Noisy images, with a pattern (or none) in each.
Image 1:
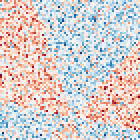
spokes from one point
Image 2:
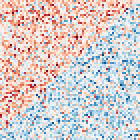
a sharp edge
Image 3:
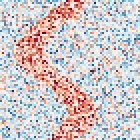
a wavy band
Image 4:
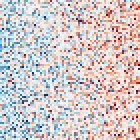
a smooth slope
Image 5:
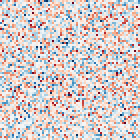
only noise
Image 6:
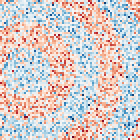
rings round one point
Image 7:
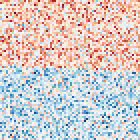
a sharp edge
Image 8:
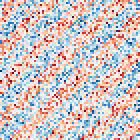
diagonal stripes
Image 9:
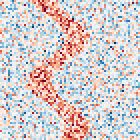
a wavy band
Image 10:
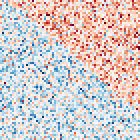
a sharp edge
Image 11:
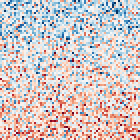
a smooth slope
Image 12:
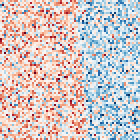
a sharp edge
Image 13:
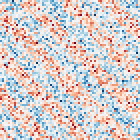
diagonal stripes
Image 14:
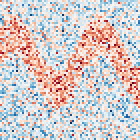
a wavy band
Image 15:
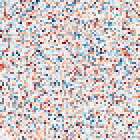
only noise
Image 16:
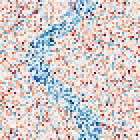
a wavy band
